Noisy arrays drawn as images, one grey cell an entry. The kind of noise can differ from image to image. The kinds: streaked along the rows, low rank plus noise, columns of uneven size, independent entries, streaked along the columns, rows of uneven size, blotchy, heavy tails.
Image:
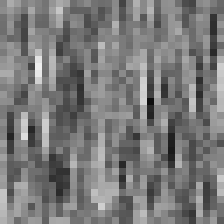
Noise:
streaked along the columns
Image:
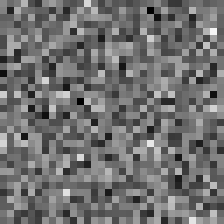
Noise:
independent entries
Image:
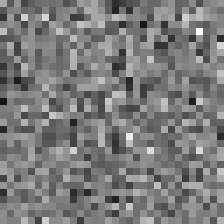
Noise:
low rank plus noise
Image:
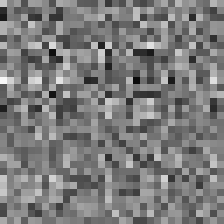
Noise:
low rank plus noise
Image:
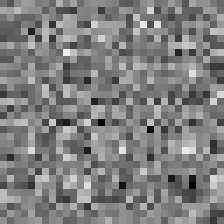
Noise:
low rank plus noise
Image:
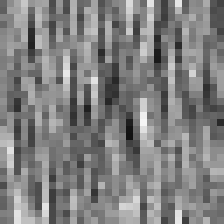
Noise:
streaked along the columns
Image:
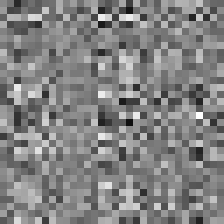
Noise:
low rank plus noise
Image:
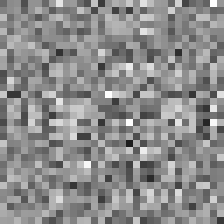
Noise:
low rank plus noise
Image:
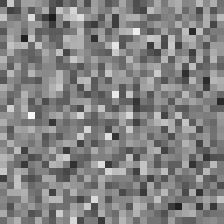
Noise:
independent entries
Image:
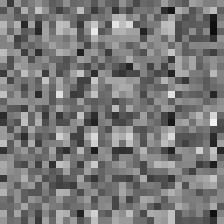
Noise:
low rank plus noise
